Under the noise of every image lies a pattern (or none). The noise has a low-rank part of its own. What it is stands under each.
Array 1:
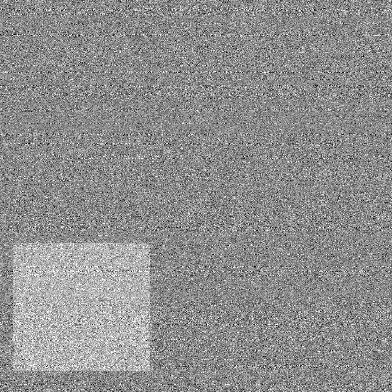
one block
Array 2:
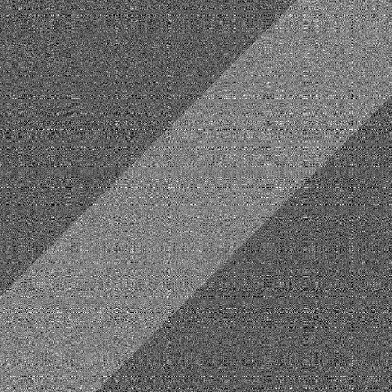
a diagonal band
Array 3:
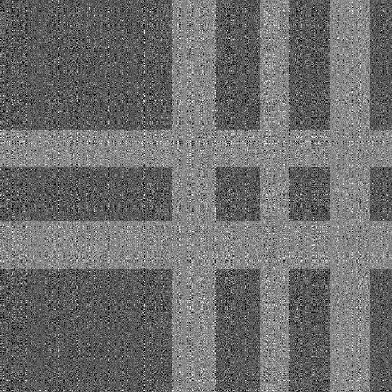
bands of rows crossing bands of columns
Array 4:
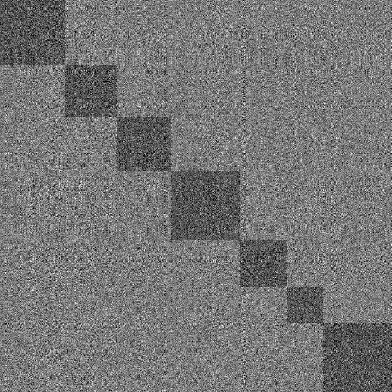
blocks along the diagonal
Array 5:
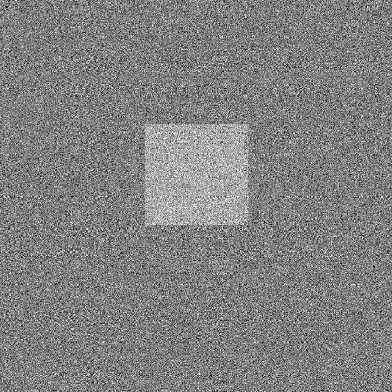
one block
